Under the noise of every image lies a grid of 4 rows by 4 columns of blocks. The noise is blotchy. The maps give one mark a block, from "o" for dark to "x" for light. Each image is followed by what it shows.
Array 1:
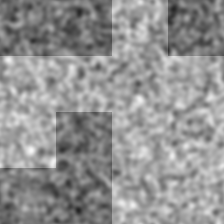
o o x o
x x x x
x o x x
o o x x
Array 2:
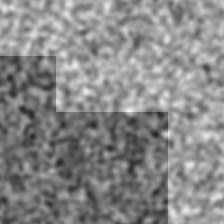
x x x x
o x x x
o o o x
o o o x
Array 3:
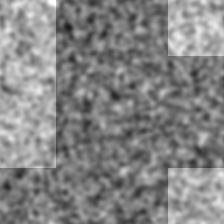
x o o x
x o o o
x o o o
o o o x
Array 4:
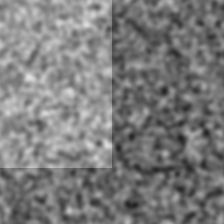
x x o o
x x o o
x x o o
o o o o
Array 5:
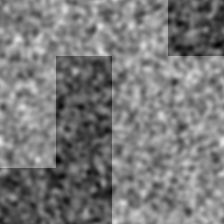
x x x o
x o x x
x o x x
o o x x
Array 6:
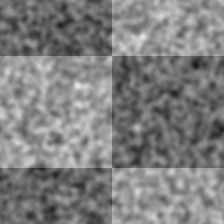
o o x x
x x o o
x x o o
o o x x
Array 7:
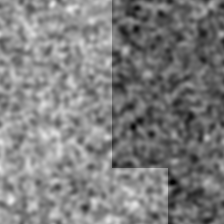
x x o o
x x o o
x x o o
x x x o
